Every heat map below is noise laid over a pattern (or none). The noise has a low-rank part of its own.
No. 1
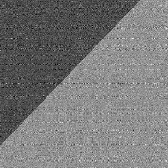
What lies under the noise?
a sharp edge
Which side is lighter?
bottom right
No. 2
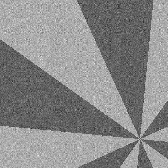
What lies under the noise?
spokes from one point
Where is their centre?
bottom right
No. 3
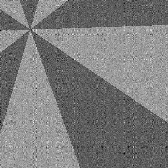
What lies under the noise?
spokes from one point
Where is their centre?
top left
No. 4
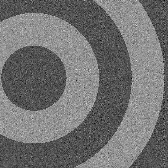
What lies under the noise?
rings round one point
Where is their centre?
middle left
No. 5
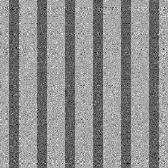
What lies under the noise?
vertical stripes
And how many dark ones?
6
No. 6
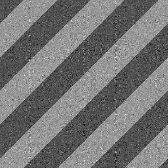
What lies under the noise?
diagonal stripes
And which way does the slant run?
bottom left to top right
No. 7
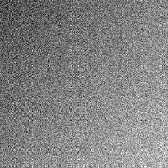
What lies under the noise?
a smooth slope
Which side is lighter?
bottom right
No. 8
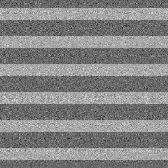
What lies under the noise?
horizontal stripes
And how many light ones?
6
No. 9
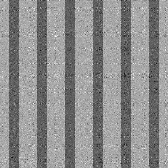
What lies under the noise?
vertical stripes
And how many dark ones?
6
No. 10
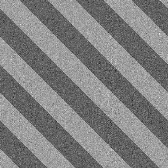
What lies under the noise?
diagonal stripes
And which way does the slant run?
top left to bottom right
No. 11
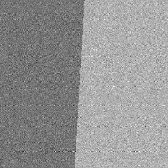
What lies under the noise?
a sharp edge
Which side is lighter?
right
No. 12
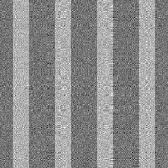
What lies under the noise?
vertical stripes
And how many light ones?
4
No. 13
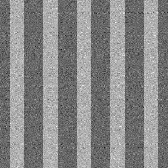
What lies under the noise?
vertical stripes
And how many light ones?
5
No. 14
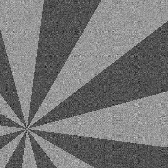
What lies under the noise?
spokes from one point
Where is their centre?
bottom left
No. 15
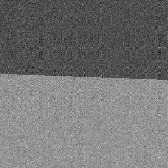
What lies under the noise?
a sharp edge
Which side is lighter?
bottom
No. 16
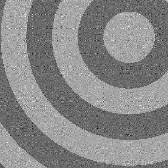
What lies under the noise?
rings round one point
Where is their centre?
top right
